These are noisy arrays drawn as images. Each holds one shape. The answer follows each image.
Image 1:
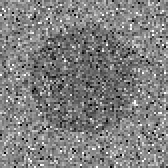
disc
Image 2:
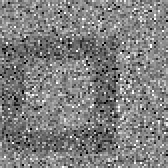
square frame
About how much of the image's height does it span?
two thirds
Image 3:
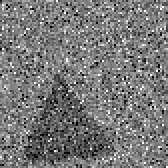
triangle
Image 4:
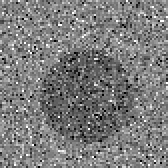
disc
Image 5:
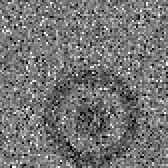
bullseye
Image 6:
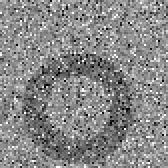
ring
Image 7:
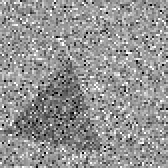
triangle
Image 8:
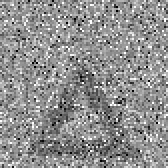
triangle frame
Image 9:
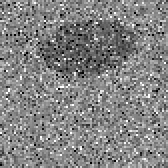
ellipse
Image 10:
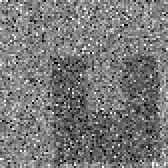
square with a notch
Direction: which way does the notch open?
up
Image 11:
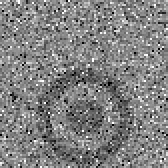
bullseye
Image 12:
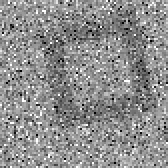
square frame
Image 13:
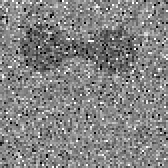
dumbbell
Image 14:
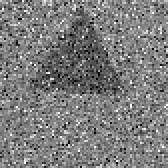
triangle
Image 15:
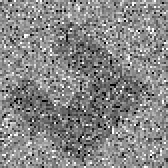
square with a notch
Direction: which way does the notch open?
up and left
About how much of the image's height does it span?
nearly all
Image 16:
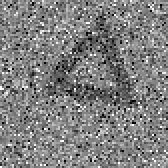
triangle frame
